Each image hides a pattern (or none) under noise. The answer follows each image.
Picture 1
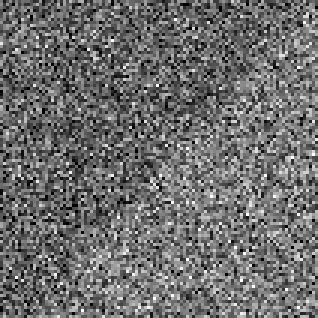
a sharp edge
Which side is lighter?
bottom right
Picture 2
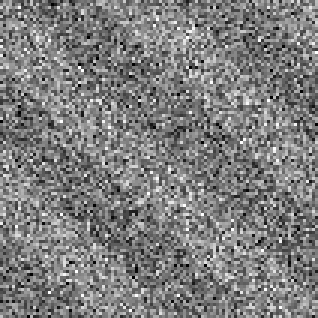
diagonal stripes
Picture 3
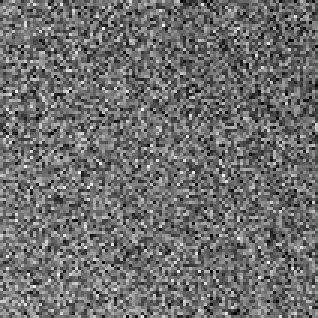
a smooth slope
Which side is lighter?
bottom left
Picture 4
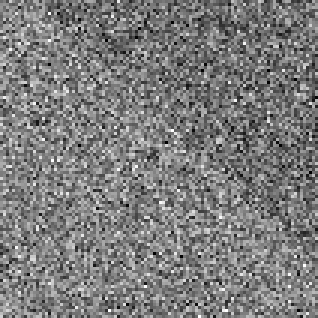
a sharp edge
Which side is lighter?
bottom left
